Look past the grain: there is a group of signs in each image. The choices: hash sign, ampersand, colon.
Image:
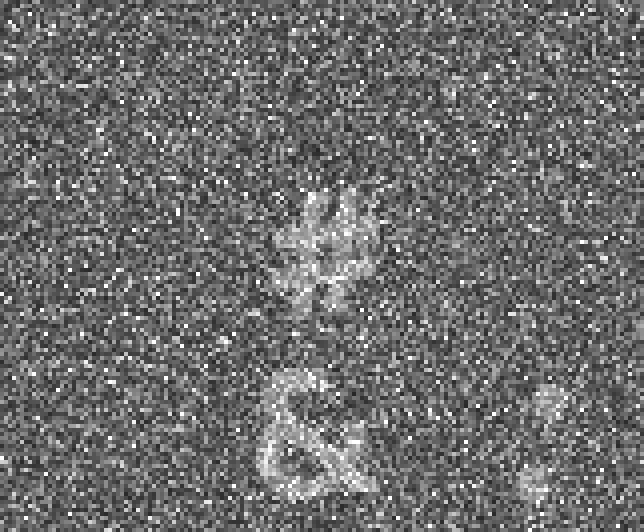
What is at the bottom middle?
ampersand
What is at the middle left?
nothing
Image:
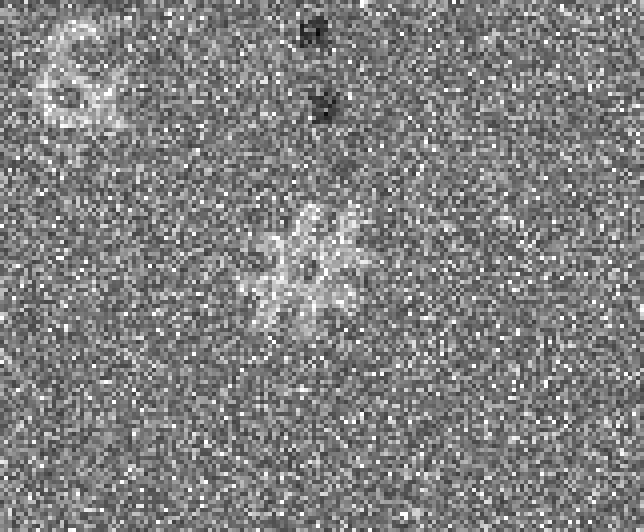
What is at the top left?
ampersand
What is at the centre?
hash sign
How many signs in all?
3
